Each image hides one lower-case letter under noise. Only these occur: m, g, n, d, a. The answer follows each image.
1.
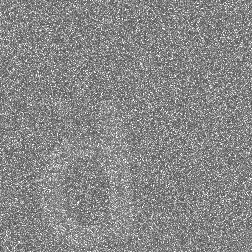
d
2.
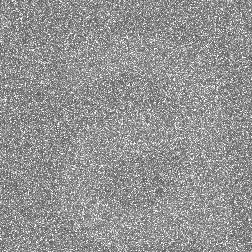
a
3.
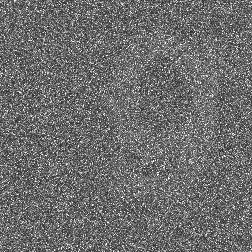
g
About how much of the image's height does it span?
two thirds
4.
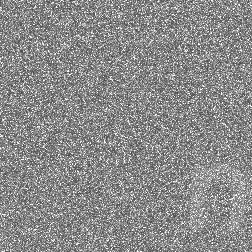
n
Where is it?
bottom right
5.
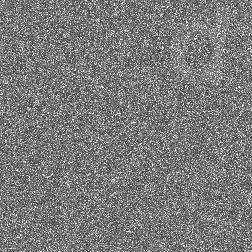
d
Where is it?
top right
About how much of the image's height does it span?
a third
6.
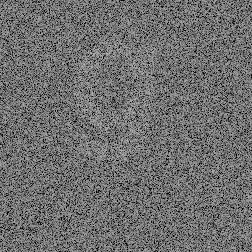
g
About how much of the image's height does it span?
half
